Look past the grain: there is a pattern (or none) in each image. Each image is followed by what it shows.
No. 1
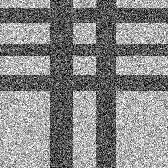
bands of rows crossing bands of columns
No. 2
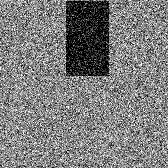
one block
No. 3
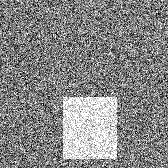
one block
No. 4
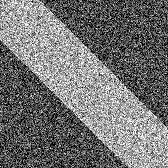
a diagonal band
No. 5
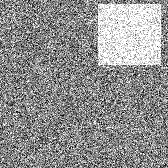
one block
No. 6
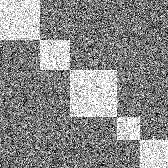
blocks along the diagonal
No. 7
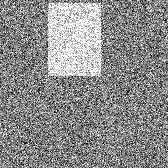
one block
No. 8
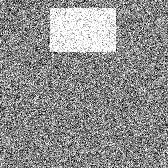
one block
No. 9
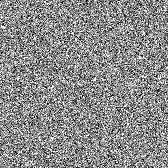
only noise
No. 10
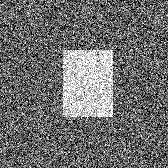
one block
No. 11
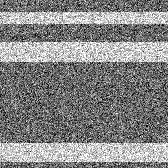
bands of rows
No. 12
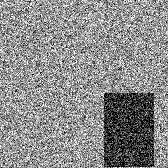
one block
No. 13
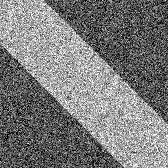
a diagonal band
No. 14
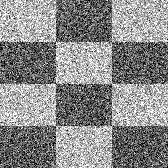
a checkerboard
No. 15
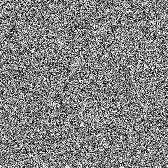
only noise
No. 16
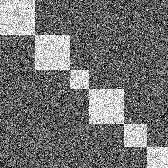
blocks along the diagonal
